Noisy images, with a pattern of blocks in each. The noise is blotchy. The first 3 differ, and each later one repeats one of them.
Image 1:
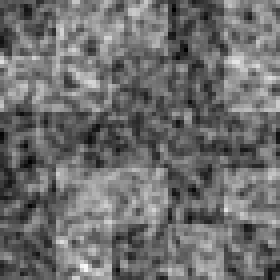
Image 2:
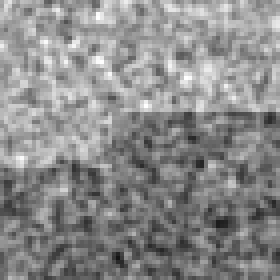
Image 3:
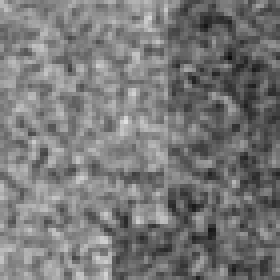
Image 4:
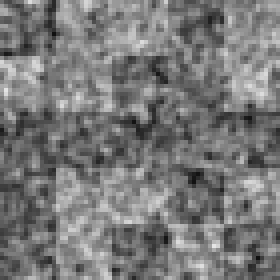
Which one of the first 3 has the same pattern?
1
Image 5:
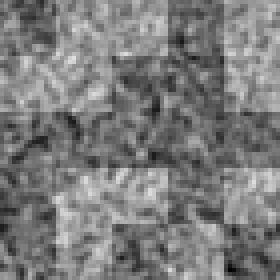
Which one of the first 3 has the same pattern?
1
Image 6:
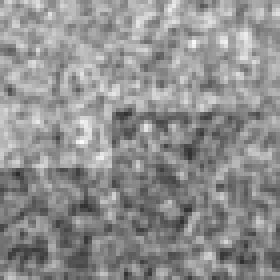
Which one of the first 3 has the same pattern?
2
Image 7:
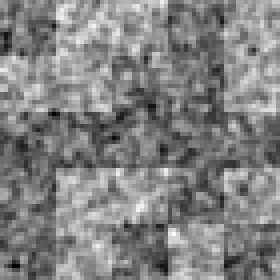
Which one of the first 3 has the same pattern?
1
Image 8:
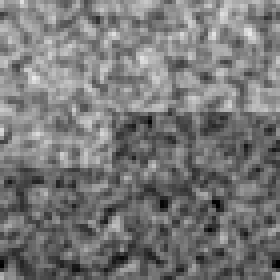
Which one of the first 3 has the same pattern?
2
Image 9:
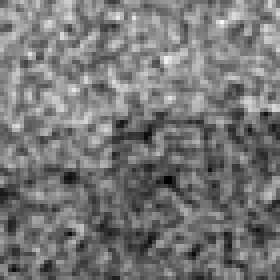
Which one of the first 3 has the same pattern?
2
